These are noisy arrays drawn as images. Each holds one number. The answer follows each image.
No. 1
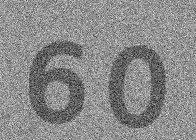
60
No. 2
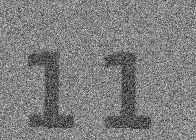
11
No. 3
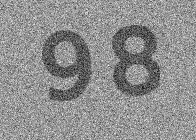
98
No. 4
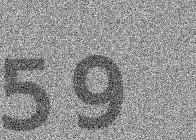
59
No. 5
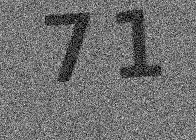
71
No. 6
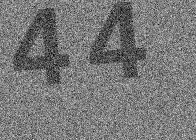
44
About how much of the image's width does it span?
two thirds
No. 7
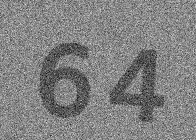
64
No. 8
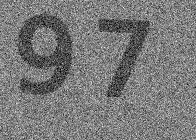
97
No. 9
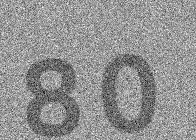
80
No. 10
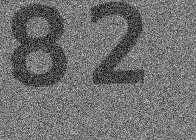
82
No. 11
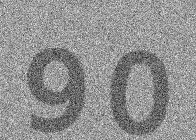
90
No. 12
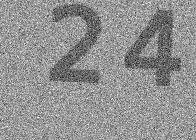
24
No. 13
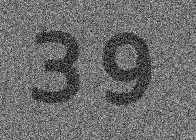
39
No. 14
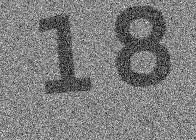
18
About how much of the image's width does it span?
two thirds
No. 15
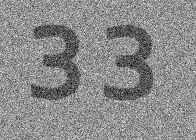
33
